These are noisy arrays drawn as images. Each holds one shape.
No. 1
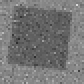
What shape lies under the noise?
square
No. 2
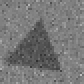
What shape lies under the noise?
triangle
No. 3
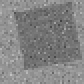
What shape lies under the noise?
square
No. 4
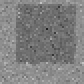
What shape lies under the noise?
square
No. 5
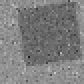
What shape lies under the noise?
square
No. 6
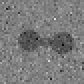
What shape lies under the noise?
dumbbell
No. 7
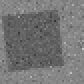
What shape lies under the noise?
square
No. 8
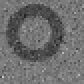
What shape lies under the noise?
ring
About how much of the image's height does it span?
two thirds
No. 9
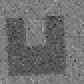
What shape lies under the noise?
square with a notch
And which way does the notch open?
up
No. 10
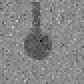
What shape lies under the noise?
lollipop
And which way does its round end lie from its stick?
down
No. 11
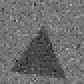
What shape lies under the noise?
triangle
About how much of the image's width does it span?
two thirds
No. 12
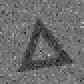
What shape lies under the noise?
triangle frame
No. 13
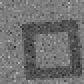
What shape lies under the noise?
square frame
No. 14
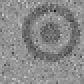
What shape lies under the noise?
bullseye
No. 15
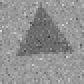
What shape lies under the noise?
triangle
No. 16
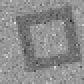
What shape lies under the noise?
square frame
